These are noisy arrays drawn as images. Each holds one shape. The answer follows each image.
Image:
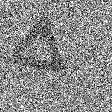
triangle frame
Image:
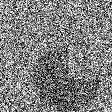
disc with a wedge cut out
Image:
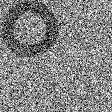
ring
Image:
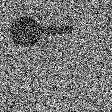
lollipop
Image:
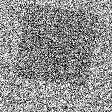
square
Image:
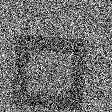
square frame
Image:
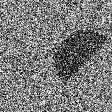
half disc
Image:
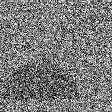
half disc
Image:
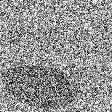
ellipse
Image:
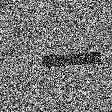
bar
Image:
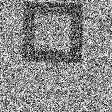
square frame
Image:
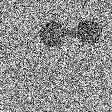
dumbbell
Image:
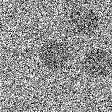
three dots
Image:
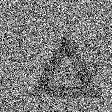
triangle frame
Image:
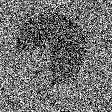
disc with a wedge cut out
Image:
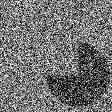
disc with a wedge cut out
